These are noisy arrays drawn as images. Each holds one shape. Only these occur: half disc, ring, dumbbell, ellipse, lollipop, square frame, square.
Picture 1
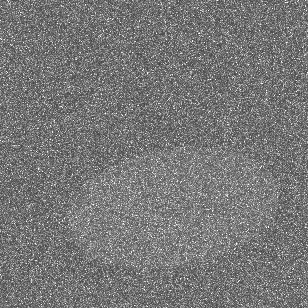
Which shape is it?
ellipse
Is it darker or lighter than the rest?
lighter
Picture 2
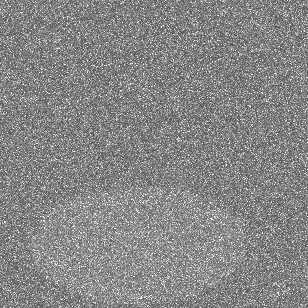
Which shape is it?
ellipse
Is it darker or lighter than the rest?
lighter
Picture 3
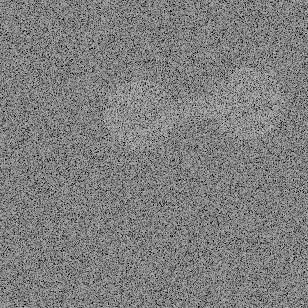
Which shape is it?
dumbbell
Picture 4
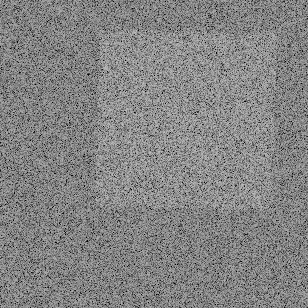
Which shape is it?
square
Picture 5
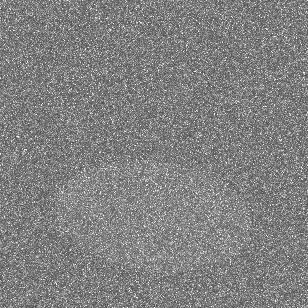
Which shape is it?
ellipse
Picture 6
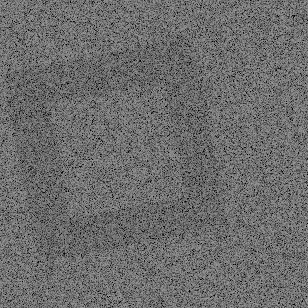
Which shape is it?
square frame
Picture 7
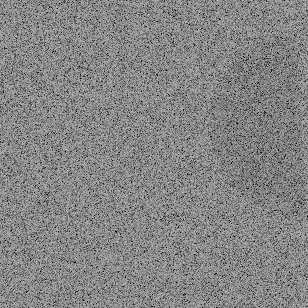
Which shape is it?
half disc
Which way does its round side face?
left
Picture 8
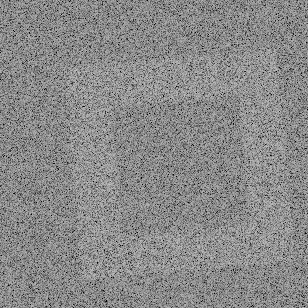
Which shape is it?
square frame
